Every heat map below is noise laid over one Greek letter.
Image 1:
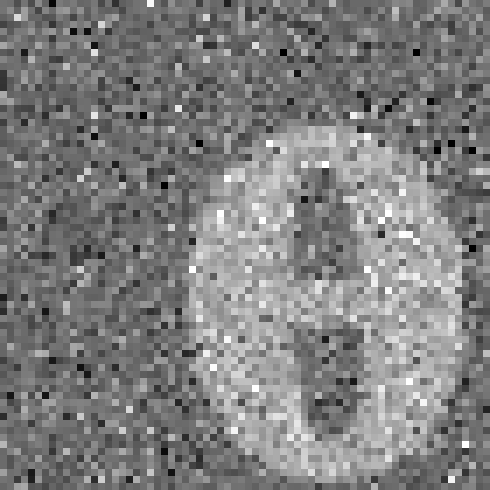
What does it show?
light theta
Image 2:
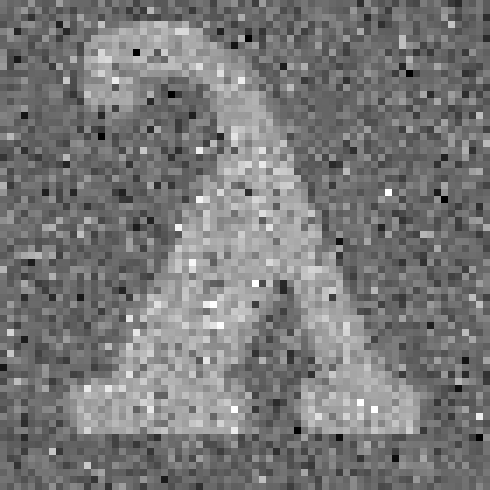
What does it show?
light lambda
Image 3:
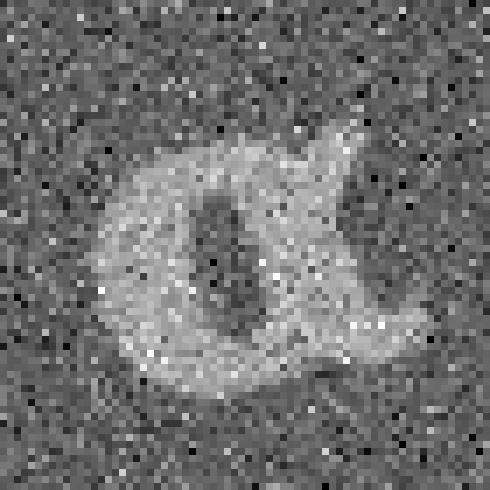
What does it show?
light alpha
